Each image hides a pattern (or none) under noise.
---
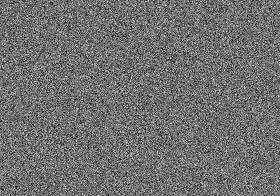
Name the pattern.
only noise
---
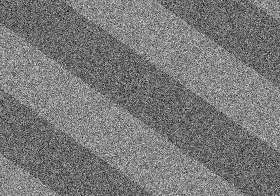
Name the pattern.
diagonal stripes
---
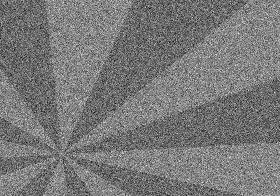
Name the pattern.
spokes from one point
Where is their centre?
bottom left
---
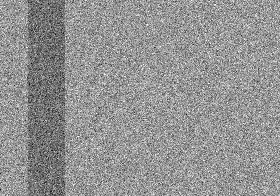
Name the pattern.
one vertical stripe
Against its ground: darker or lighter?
darker
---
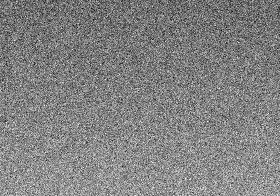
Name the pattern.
a smooth slope
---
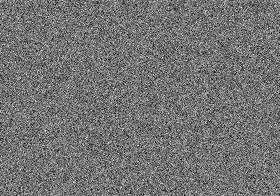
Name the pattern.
only noise
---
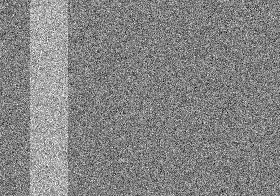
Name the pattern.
one vertical stripe
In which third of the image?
left
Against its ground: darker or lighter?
lighter
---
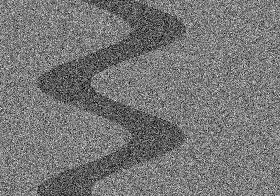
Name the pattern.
a wavy band
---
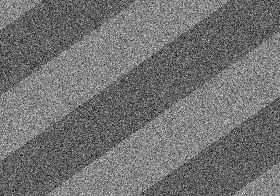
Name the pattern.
diagonal stripes
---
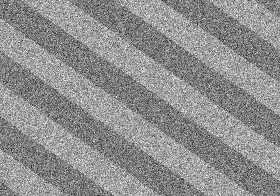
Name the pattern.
diagonal stripes
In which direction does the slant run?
top left to bottom right
